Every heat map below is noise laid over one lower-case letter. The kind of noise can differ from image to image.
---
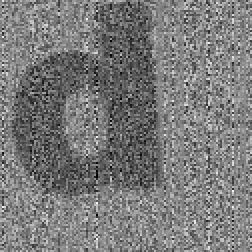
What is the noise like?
columns of uneven size
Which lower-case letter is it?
d
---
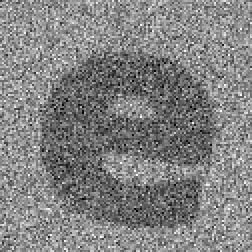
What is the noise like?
independent entries
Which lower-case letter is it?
e
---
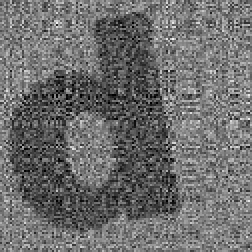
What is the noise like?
low rank plus noise
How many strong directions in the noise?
two
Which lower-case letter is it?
d
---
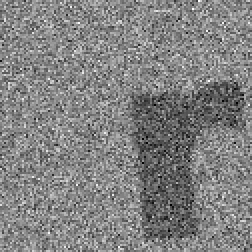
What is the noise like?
independent entries
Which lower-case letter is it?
r
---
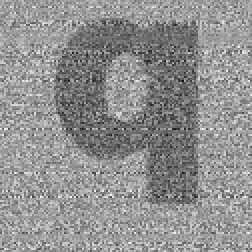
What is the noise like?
rows of uneven size
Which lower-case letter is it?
q
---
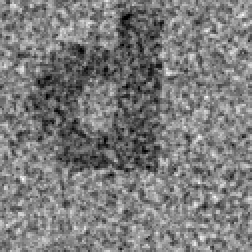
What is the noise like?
blotchy
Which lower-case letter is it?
d
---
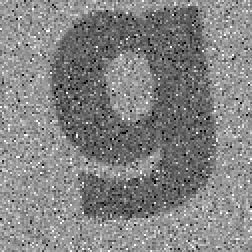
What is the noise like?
heavy tails
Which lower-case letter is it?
g
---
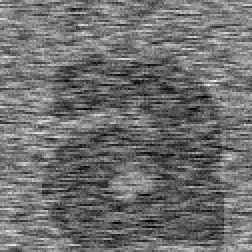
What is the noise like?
streaked along the rows
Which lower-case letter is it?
a
